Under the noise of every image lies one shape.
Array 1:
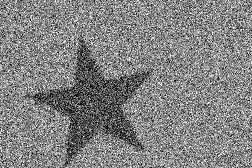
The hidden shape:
star
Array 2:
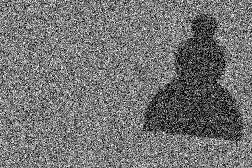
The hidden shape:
chess pawn
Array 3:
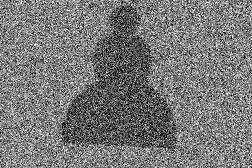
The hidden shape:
chess pawn
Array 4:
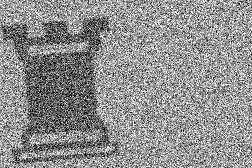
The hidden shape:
chess rook
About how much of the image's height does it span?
nearly all
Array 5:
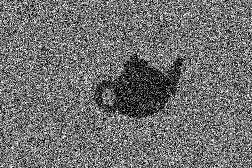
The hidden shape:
teapot
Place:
centre
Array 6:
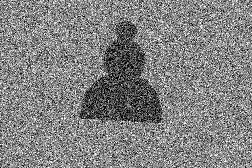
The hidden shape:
chess pawn
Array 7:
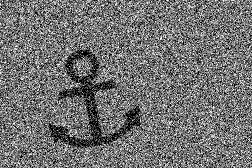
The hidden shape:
anchor
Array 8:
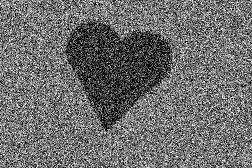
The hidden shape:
heart
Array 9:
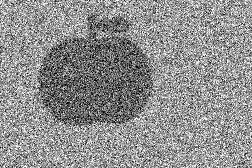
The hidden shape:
apple
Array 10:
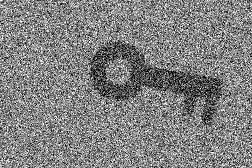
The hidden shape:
key
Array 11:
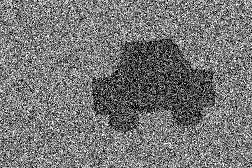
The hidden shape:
car
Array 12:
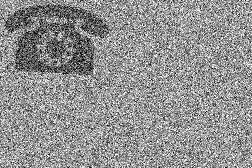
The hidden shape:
telephone
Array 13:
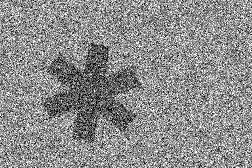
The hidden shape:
asterisk
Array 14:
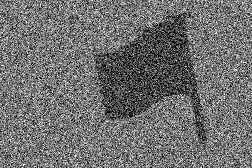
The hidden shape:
flag
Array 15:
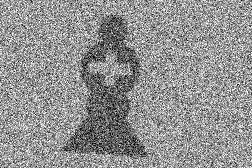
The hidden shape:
chess bishop
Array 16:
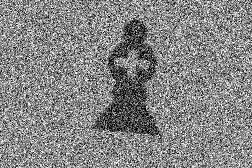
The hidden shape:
chess bishop
